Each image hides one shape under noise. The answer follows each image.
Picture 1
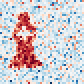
chess bishop
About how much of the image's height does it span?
two thirds
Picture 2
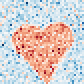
heart
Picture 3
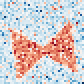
bow tie
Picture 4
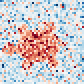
turtle
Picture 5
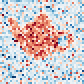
teapot
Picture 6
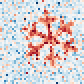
snowflake
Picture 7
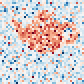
teapot
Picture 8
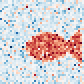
fish
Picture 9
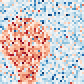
light bulb
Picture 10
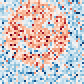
smiling face
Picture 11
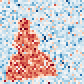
chess pawn
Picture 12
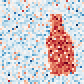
bottle
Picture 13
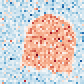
ghost
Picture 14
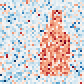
bottle
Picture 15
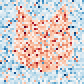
cat's head
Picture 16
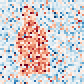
bottle
